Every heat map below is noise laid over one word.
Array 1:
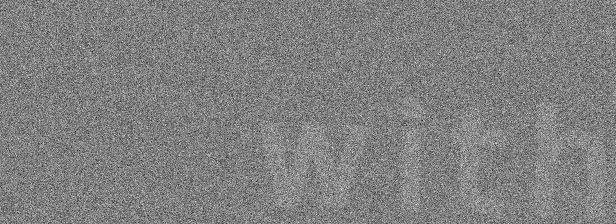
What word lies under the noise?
with
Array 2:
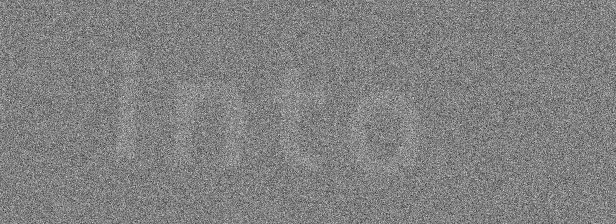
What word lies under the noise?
into
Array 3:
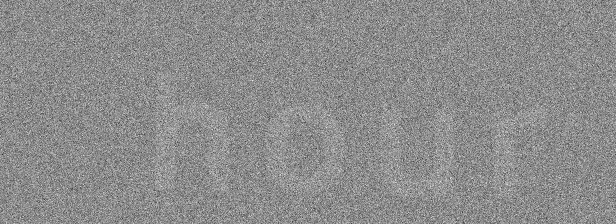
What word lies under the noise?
hour
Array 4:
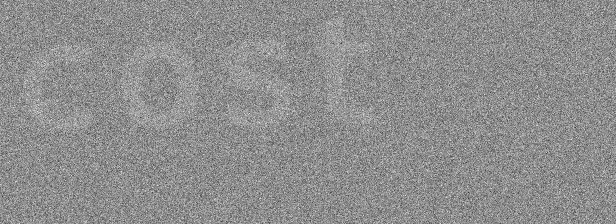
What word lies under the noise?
cost
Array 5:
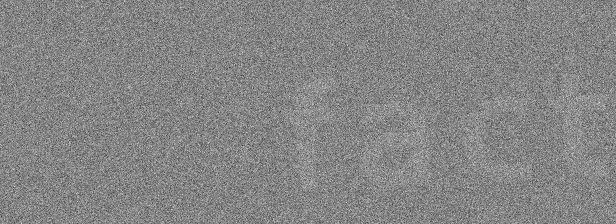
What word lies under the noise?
fact
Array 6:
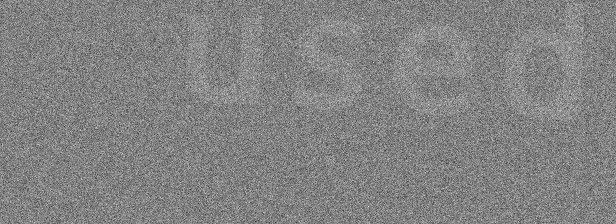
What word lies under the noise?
used
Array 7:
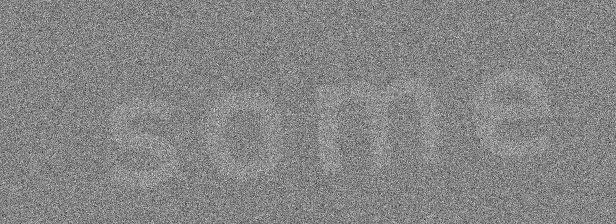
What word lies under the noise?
some
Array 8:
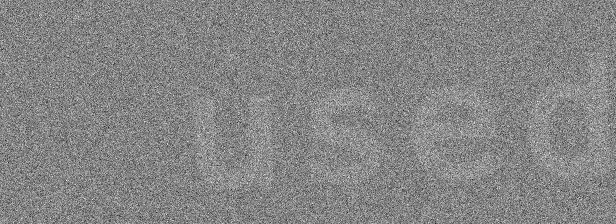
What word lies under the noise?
used
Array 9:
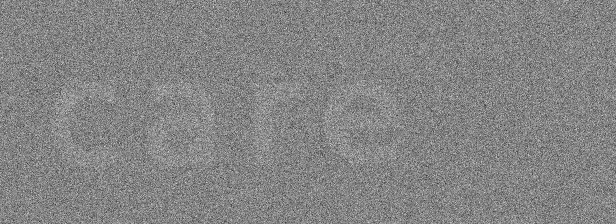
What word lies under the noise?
care
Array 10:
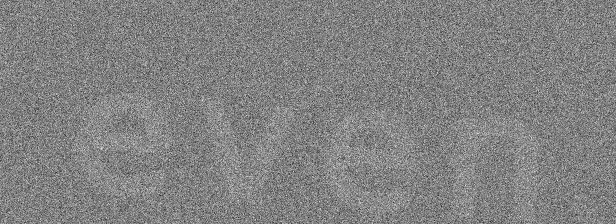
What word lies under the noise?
even
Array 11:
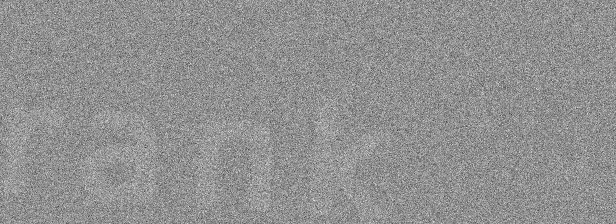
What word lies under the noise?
rank
